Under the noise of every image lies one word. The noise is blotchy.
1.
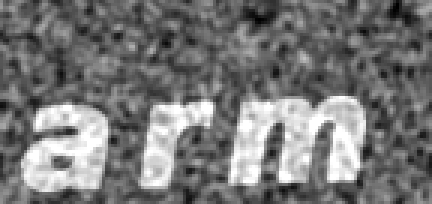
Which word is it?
arm
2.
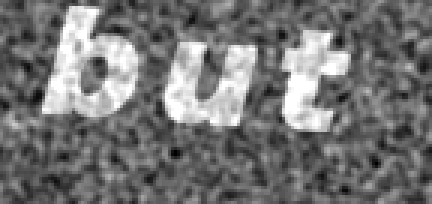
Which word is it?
but
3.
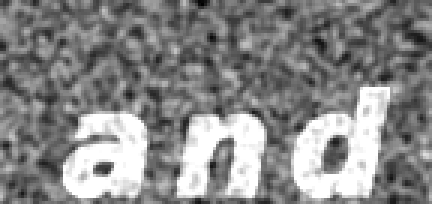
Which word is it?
and
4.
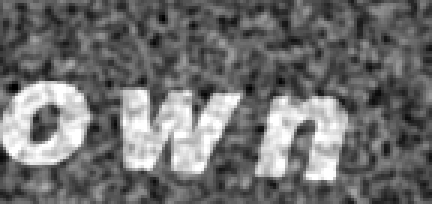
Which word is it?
own
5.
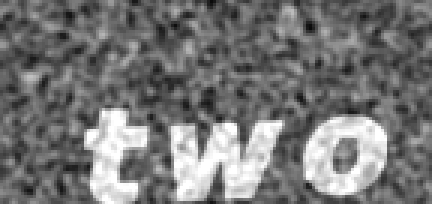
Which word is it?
two
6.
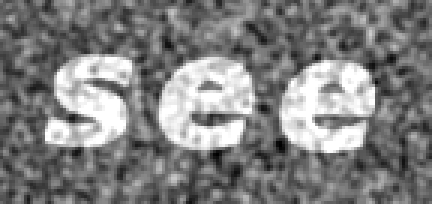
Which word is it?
see
